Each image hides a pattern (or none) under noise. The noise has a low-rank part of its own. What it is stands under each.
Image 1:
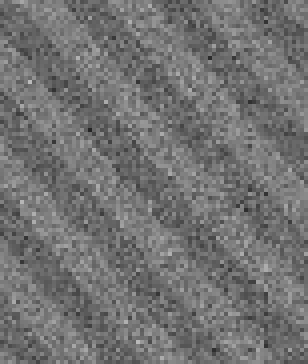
diagonal stripes
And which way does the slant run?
top left to bottom right
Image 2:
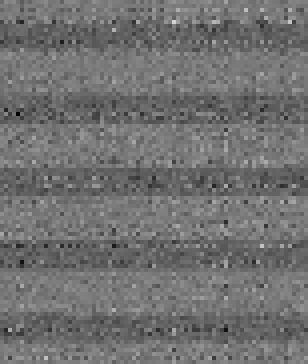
horizontal stripes
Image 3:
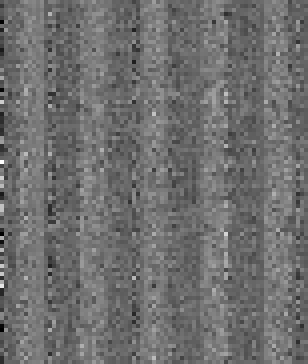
vertical stripes
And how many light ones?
5
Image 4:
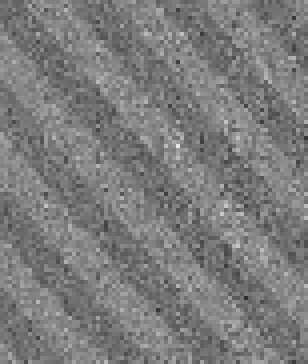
diagonal stripes
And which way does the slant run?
top left to bottom right
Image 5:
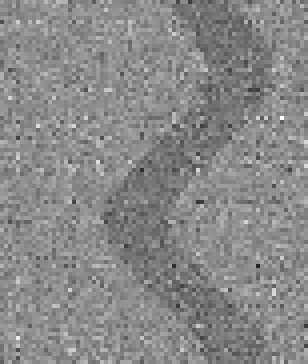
a wavy band
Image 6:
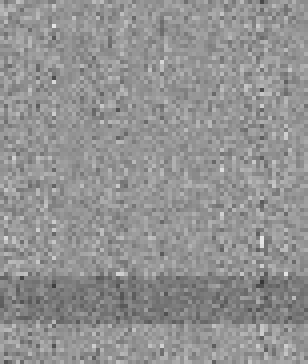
one horizontal stripe
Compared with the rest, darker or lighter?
darker
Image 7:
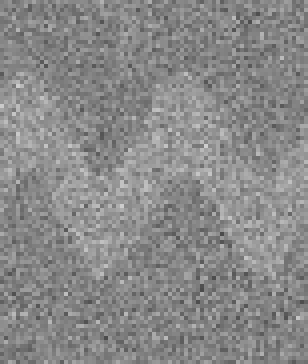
a wavy band
